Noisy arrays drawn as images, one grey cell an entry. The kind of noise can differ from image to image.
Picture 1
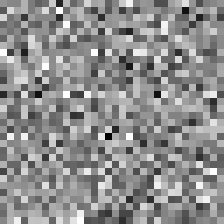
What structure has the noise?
low rank plus noise
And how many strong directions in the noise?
three or four
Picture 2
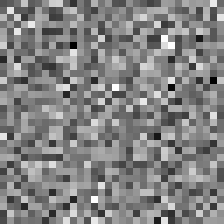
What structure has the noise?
low rank plus noise
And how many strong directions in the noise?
three or four
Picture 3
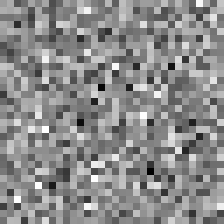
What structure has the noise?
independent entries
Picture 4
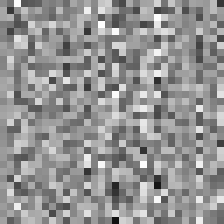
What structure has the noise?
columns of uneven size
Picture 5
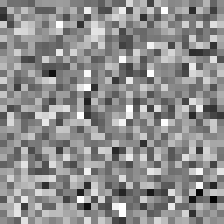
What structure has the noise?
low rank plus noise
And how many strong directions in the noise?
five to eight
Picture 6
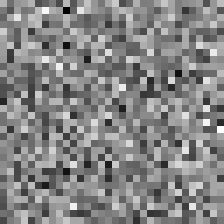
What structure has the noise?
independent entries
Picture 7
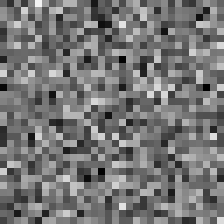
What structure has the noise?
independent entries
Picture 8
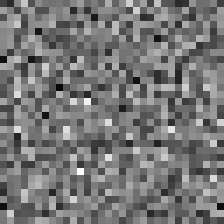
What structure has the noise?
independent entries
